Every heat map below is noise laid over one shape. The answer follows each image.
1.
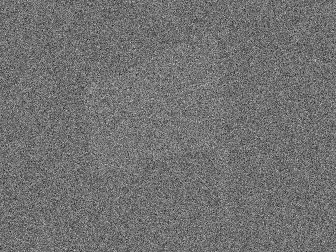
flag
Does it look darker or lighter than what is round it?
lighter
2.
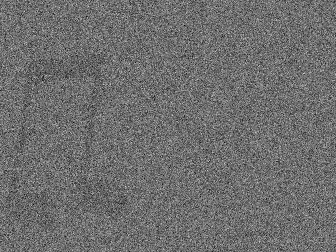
pair of musical notes
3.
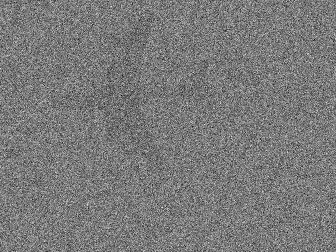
airplane
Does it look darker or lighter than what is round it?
darker
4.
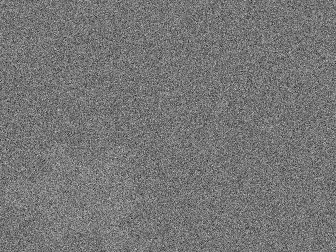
turtle
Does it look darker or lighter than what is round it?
lighter
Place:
bottom left
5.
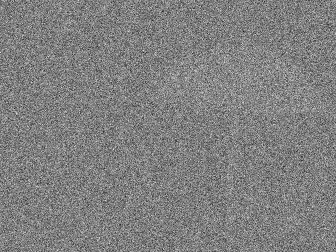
umbrella
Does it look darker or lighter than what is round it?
lighter
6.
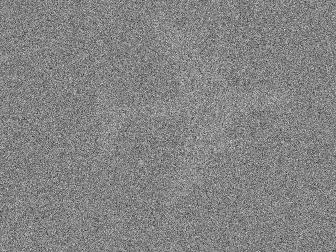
airplane
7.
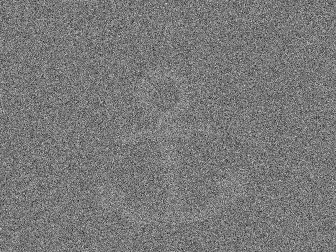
anchor
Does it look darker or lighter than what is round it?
lighter
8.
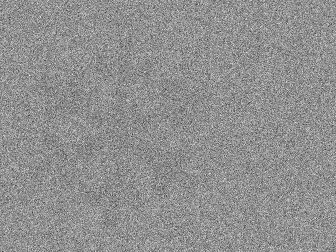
snowflake
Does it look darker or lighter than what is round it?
darker
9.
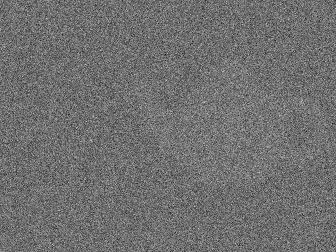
teapot
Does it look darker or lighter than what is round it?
lighter
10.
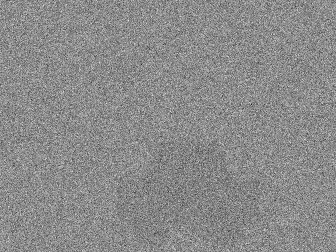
car
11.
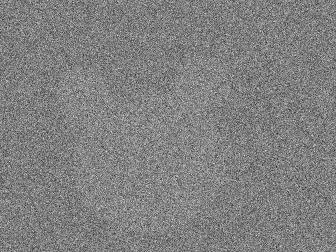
bear's head
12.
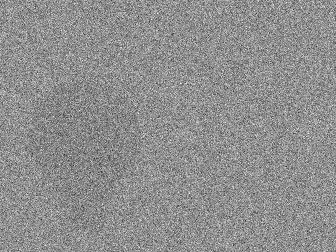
light bulb
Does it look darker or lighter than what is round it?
darker
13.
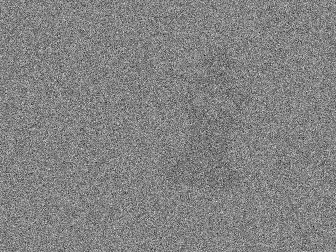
chess bishop
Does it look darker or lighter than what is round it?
darker
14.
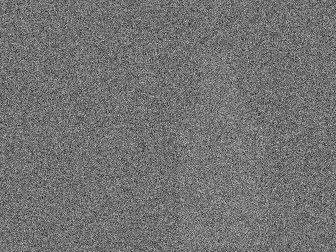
bottle
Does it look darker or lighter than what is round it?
lighter
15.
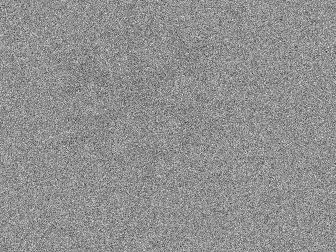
snowflake
